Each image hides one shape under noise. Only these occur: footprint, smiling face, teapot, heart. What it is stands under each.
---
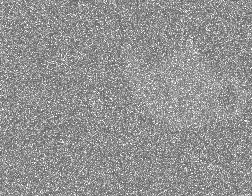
light teapot
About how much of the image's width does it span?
half
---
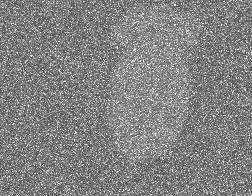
light footprint
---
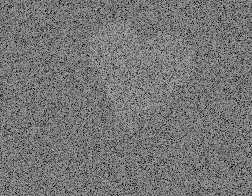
light heart
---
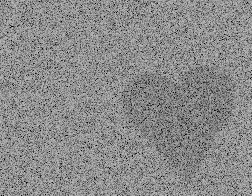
dark heart
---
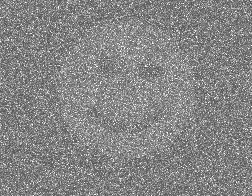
light smiling face
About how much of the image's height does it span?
two thirds
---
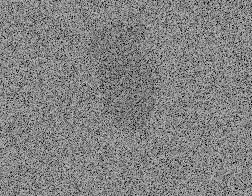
dark footprint
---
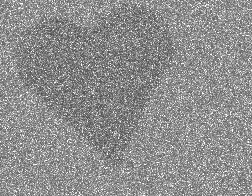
dark heart
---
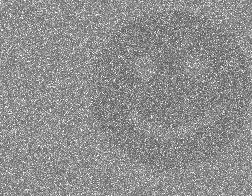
dark smiling face
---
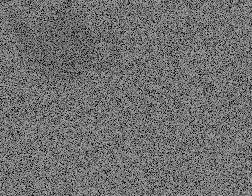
dark teapot
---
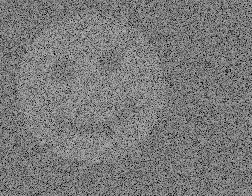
light smiling face
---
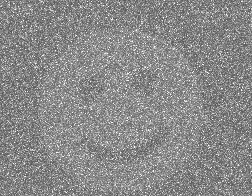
light smiling face
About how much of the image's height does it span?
nearly all
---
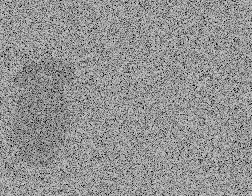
dark footprint
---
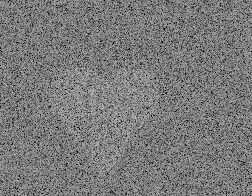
light heart
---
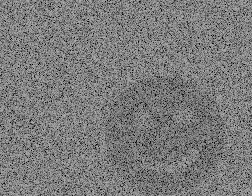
dark smiling face
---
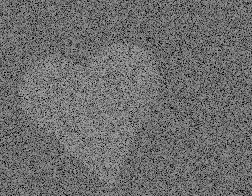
light heart
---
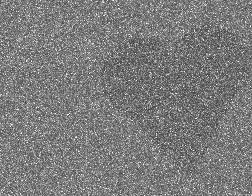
dark heart
